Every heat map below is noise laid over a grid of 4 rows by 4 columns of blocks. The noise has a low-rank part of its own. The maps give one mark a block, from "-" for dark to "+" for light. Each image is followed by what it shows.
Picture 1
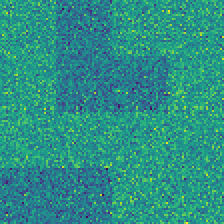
+-++
+--+
++++
--++
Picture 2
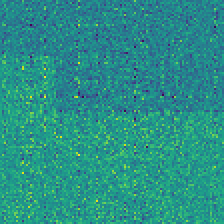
----
+---
++++
++++
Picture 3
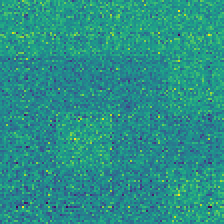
++++
---+
-+--
---+
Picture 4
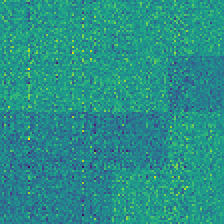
++++
+++-
---+
--++
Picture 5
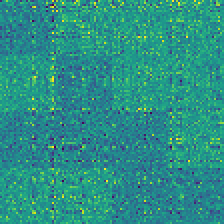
-+++
+-++
---+
++--
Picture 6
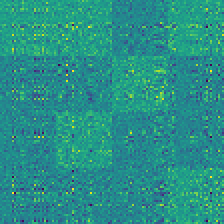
++-+
--+-
-+--
---+
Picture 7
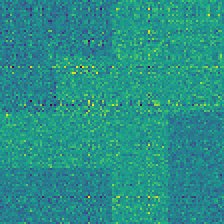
--++
-+++
+++-
--+-
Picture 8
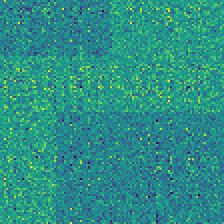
--++
++++
+---
+---
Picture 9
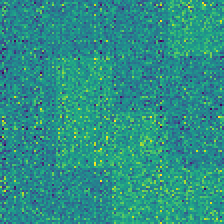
---+
-+--
-++-
--++
